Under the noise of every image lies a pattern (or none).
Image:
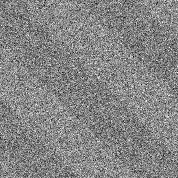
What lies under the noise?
diagonal stripes
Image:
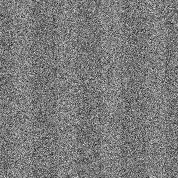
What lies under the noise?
vertical stripes
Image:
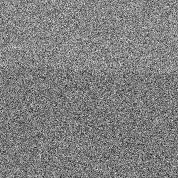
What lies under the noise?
a sharp edge
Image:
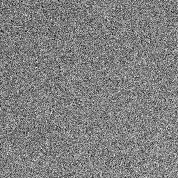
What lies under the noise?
a smooth slope
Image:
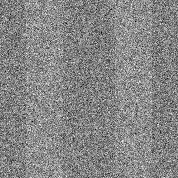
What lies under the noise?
vertical stripes
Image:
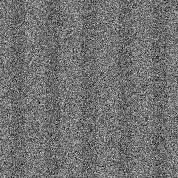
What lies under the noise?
vertical stripes
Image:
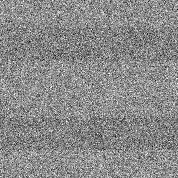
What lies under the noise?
horizontal stripes
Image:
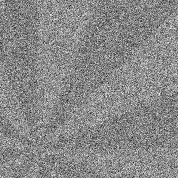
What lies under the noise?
spokes from one point
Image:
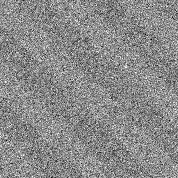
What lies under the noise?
diagonal stripes
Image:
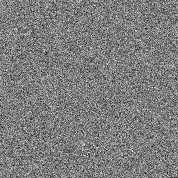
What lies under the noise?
only noise
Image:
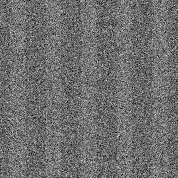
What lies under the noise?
vertical stripes
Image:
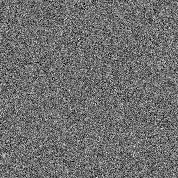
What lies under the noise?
only noise
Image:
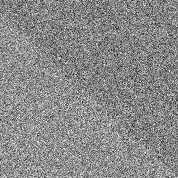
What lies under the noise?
a sharp edge
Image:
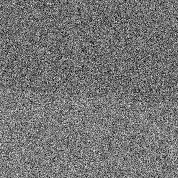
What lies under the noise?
a sharp edge
